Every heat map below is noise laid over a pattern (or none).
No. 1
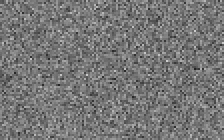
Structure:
only noise
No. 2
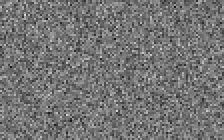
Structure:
only noise
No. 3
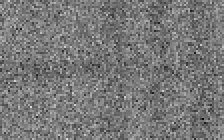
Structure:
bands of rows crossing bands of columns
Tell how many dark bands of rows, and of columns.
1 and 3
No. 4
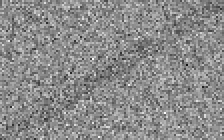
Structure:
a diagonal band
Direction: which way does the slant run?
bottom left to top right
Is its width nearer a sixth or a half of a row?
a sixth
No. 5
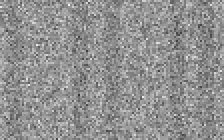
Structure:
bands of columns
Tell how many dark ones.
5
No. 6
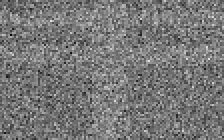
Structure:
bands of rows crossing bands of columns
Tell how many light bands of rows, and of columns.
2 and 1
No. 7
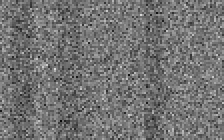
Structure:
bands of columns
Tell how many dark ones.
3
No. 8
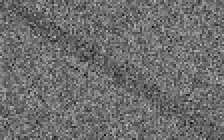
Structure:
a diagonal band
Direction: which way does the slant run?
top left to bottom right
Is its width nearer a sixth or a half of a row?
a sixth
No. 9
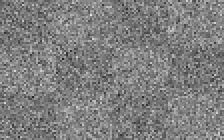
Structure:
a checkerboard
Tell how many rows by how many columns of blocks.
3 by 4
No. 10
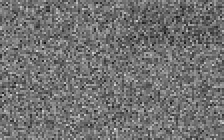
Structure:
one block
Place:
top right
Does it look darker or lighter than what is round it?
darker
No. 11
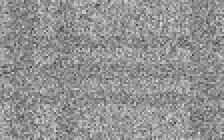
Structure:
bands of rows crossing bands of columns
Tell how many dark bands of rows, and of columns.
3 and 3
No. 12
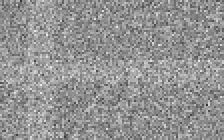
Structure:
bands of rows crossing bands of columns
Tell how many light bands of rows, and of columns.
1 and 1
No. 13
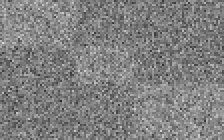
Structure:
blocks along the diagonal
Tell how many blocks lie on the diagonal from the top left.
3
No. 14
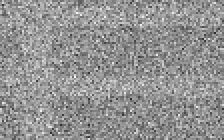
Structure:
bands of rows crossing bands of columns
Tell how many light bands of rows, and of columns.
2 and 1
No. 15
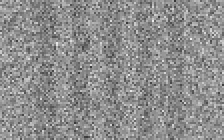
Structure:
bands of columns
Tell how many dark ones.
5
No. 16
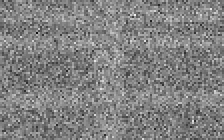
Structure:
bands of rows crossing bands of columns
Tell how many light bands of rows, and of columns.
3 and 1
